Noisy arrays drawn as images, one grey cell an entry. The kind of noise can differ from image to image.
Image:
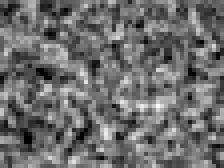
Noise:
blotchy
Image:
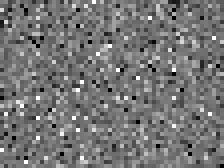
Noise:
heavy tails
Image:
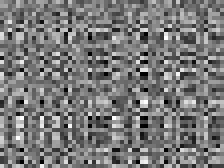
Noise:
low rank plus noise
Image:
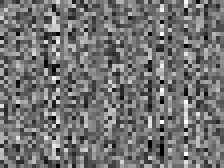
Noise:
columns of uneven size
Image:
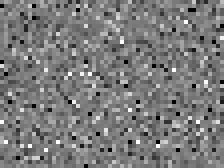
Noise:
heavy tails
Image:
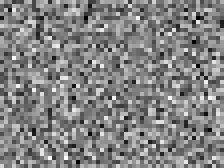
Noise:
independent entries
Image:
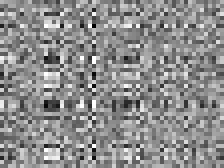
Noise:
low rank plus noise
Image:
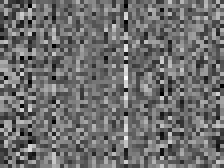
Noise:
columns of uneven size
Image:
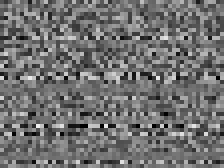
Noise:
rows of uneven size
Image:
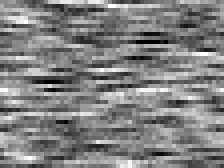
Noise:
streaked along the rows
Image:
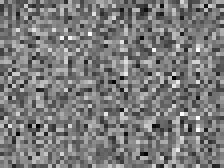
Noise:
low rank plus noise
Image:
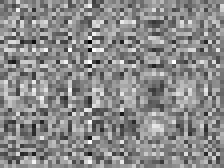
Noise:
low rank plus noise
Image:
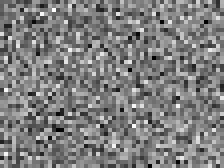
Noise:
independent entries
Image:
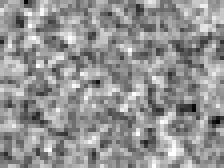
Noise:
blotchy
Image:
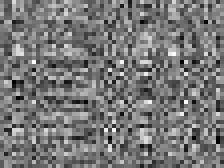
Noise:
low rank plus noise
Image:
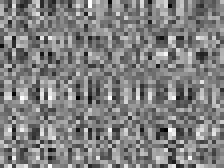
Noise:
low rank plus noise
